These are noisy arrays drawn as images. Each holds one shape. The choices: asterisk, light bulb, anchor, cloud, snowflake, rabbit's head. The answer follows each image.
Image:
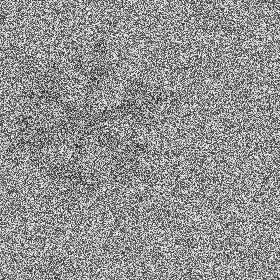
dark snowflake
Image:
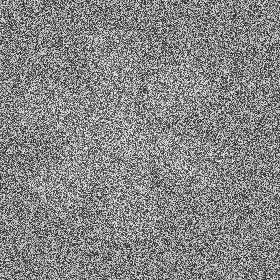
light asterisk
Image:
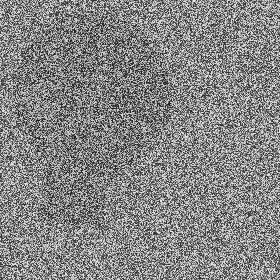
dark light bulb
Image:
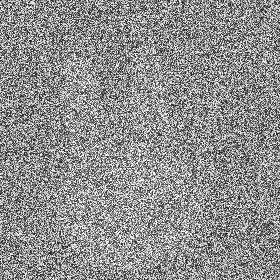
light rabbit's head
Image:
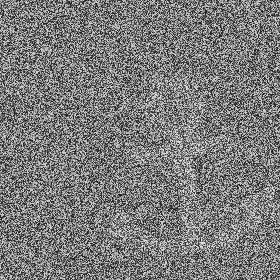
light anchor
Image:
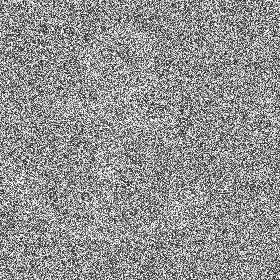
light anchor
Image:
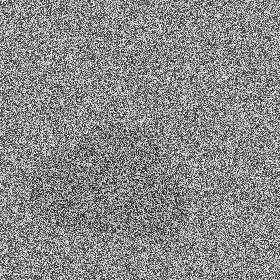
dark cloud
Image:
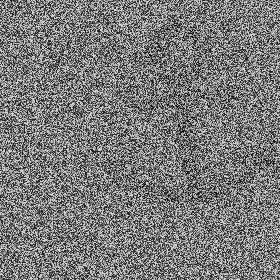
dark anchor
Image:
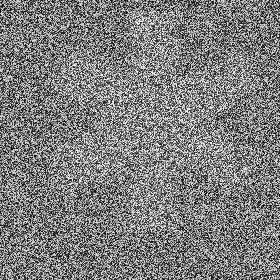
light asterisk
